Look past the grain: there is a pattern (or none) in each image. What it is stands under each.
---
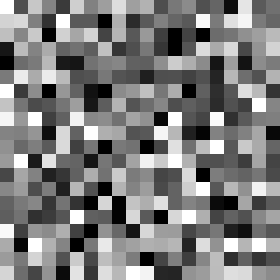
only noise
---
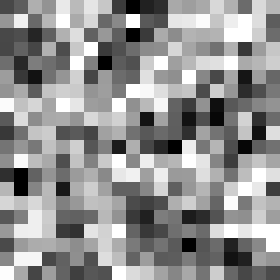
spokes from one point
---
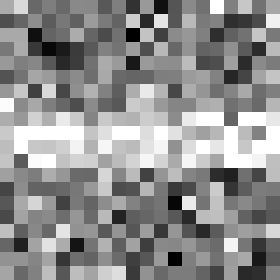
one horizontal stripe
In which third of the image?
middle
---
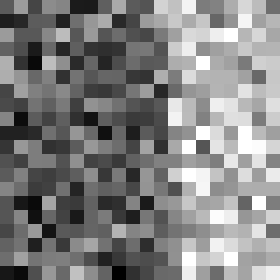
a sharp edge
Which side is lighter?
right
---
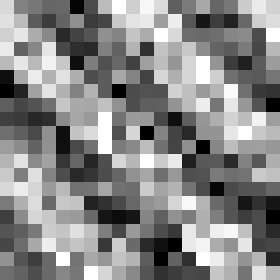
diagonal stripes
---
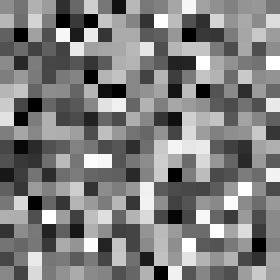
only noise
